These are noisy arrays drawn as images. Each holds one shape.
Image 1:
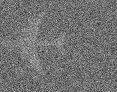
airplane
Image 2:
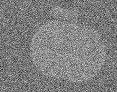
apple
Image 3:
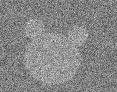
bear's head
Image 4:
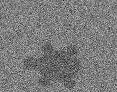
turtle
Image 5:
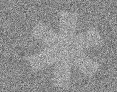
asterisk
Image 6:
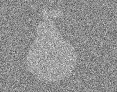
pear
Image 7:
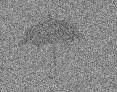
umbrella
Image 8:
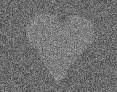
heart
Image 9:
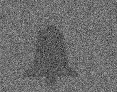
bell
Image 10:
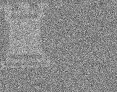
chess rook
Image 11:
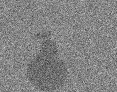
pear
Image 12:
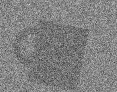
cup
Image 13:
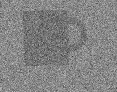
cup
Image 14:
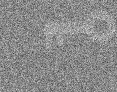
key
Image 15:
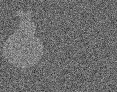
pear
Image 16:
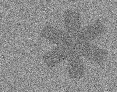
asterisk
